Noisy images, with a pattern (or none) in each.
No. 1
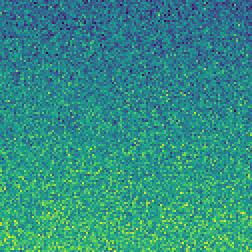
a smooth slope
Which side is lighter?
bottom
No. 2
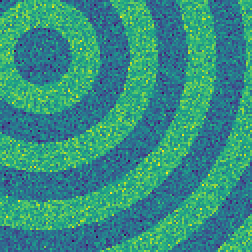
rings round one point
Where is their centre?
top left
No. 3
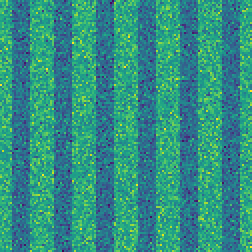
vertical stripes
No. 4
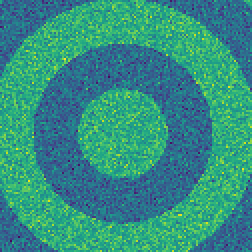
rings round one point
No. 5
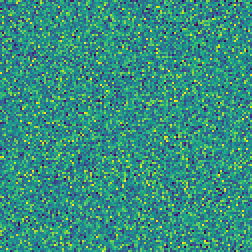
only noise
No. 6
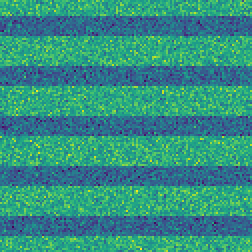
horizontal stripes
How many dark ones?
5
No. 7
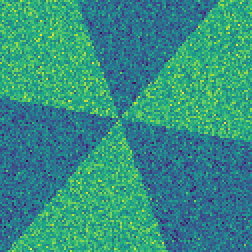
spokes from one point
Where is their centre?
centre
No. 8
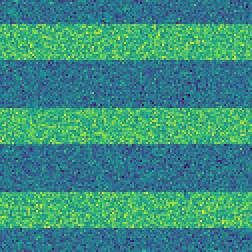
horizontal stripes
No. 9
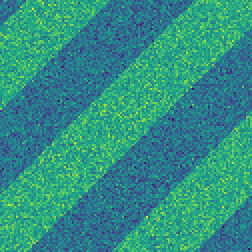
diagonal stripes
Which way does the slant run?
bottom left to top right
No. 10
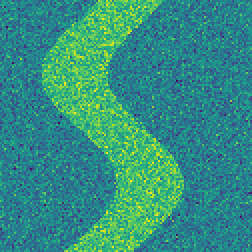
a wavy band
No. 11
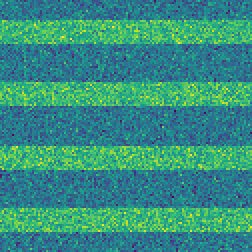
horizontal stripes
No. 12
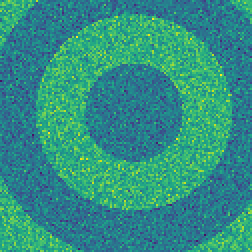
rings round one point
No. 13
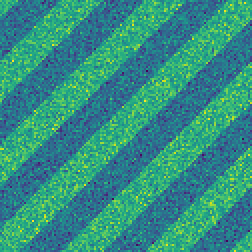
diagonal stripes
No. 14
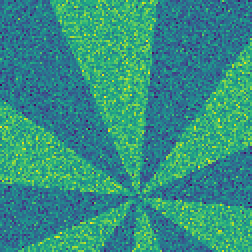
spokes from one point
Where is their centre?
bottom middle
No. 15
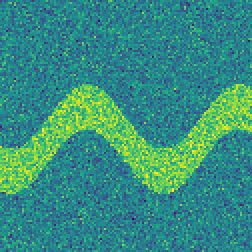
a wavy band
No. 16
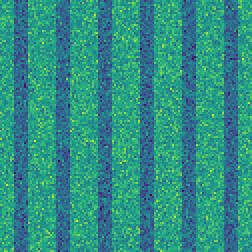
vertical stripes
